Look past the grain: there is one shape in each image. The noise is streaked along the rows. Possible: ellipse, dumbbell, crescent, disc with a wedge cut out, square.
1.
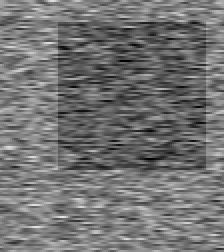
square
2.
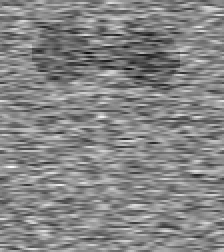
dumbbell
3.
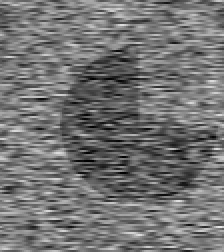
disc with a wedge cut out
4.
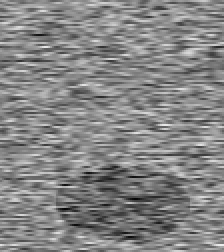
ellipse
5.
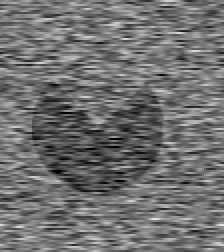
disc with a wedge cut out
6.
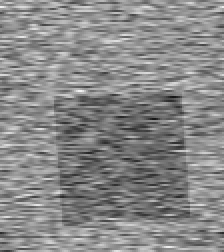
square
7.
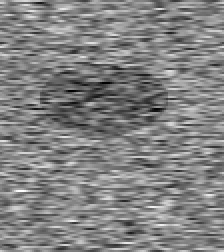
ellipse
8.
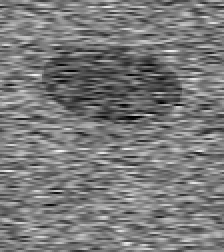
ellipse
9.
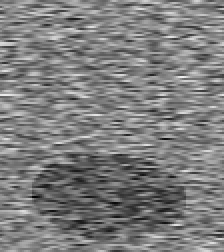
ellipse
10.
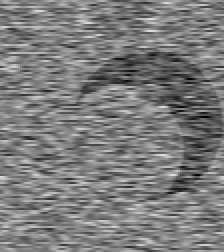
crescent
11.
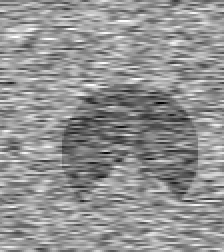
disc with a wedge cut out
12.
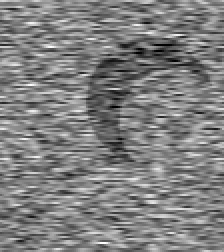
crescent
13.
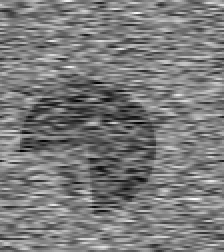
disc with a wedge cut out
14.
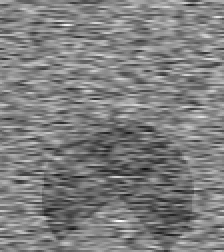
disc with a wedge cut out
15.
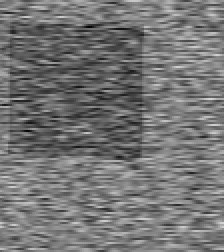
square
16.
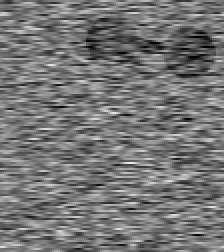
dumbbell
